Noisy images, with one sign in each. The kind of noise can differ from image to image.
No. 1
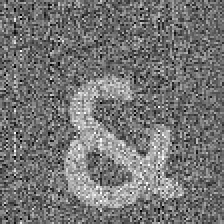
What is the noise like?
columns of uneven size
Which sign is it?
ampersand
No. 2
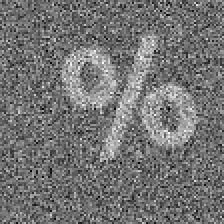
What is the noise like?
low rank plus noise
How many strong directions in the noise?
five to eight
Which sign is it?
percent sign
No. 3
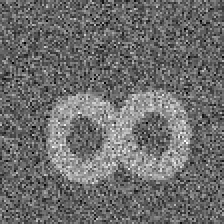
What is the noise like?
low rank plus noise
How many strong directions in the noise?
one
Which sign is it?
infinity sign
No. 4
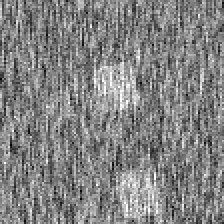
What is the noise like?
streaked along the columns
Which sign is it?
colon
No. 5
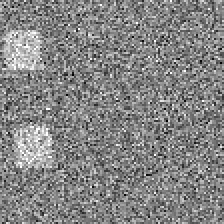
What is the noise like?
low rank plus noise
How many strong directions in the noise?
one
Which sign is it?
colon
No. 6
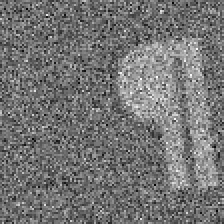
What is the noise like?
independent entries
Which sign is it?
pilcrow
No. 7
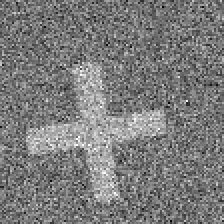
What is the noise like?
independent entries
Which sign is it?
plus sign
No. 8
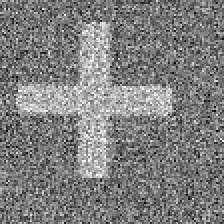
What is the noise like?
low rank plus noise
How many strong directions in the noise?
five to eight
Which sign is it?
plus sign
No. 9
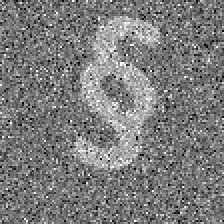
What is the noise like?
heavy tails
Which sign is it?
section sign
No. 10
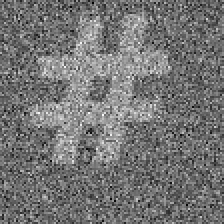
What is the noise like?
low rank plus noise
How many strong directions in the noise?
two
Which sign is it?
hash sign
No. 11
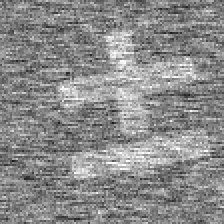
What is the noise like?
streaked along the rows
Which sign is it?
plus-minus sign
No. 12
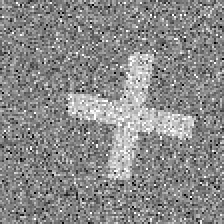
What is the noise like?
heavy tails
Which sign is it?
plus sign
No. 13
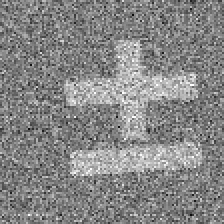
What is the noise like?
low rank plus noise
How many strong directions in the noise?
one
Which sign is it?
plus-minus sign
